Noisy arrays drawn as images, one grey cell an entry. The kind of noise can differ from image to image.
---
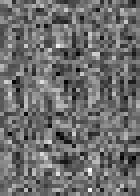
low rank plus noise
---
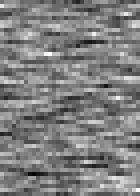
streaked along the rows
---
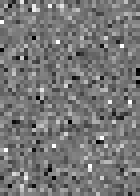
heavy tails
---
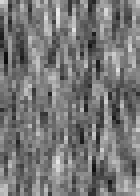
streaked along the columns
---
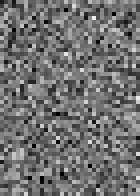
independent entries
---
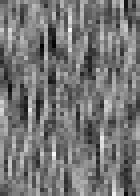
streaked along the columns
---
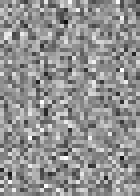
low rank plus noise
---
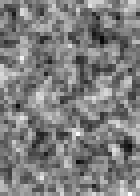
blotchy
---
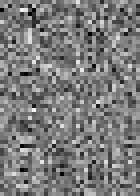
low rank plus noise
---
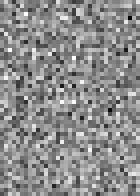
independent entries
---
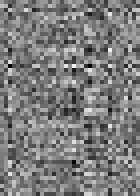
low rank plus noise
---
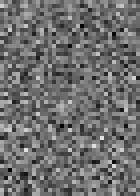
low rank plus noise
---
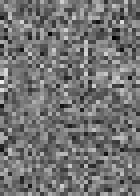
low rank plus noise
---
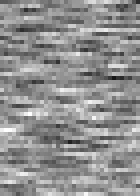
streaked along the rows
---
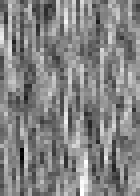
streaked along the columns
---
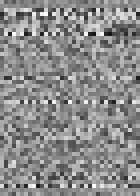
rows of uneven size
